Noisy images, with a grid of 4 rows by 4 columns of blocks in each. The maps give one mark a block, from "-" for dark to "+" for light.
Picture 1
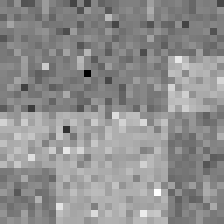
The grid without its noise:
- - - -
- - - +
+ + + -
- + + -
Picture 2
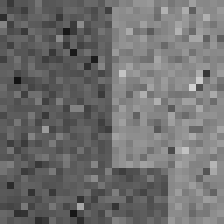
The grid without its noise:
- - + +
- - + +
- - + +
- - - +
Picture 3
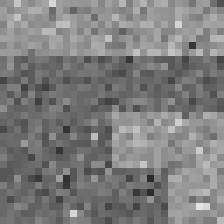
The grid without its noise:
+ + + +
- - - -
- - + +
- - - +
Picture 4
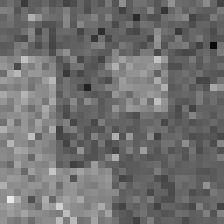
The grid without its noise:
- - - -
+ - + -
+ - - -
+ + - -
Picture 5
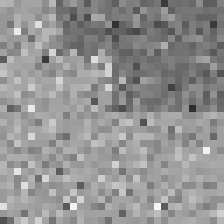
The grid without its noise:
+ - - -
+ + - -
+ + + +
+ + + +
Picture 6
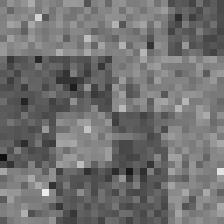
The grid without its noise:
+ + + -
- - + +
- + - +
+ - - +
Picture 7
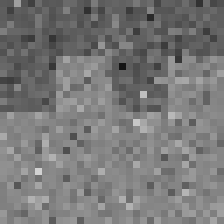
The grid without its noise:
- - - -
- + - +
+ + + +
+ + + +
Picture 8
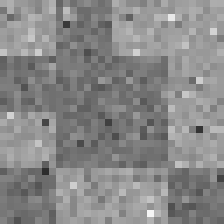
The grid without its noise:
+ - + +
- - - +
+ - - +
- + + -
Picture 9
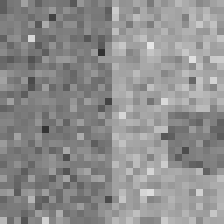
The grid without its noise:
- - + +
- - + +
- - + -
- - + +
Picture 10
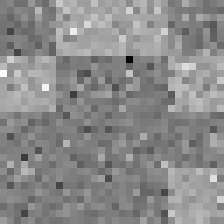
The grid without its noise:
- + + -
+ - - +
- - - -
- - - +
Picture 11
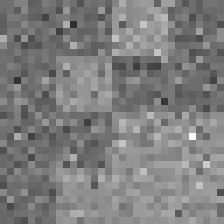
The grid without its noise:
- - + -
- + - -
- - + +
- + + +
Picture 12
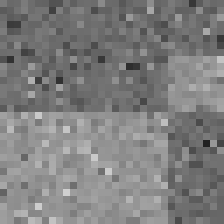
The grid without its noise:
- - - -
- - - +
+ + + -
+ + + -
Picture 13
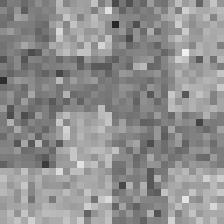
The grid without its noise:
- + - +
- - - +
- + - -
+ + - +
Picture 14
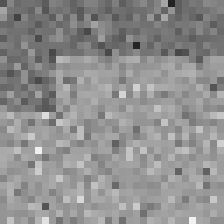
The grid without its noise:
- - - -
- + + +
+ + + +
+ + + +
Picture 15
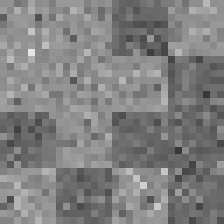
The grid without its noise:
+ + - +
+ + + -
- + - -
+ - + -
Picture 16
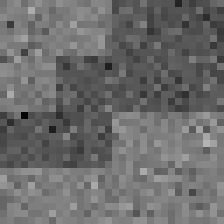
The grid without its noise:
+ + - -
+ - - -
- - + +
+ + + +
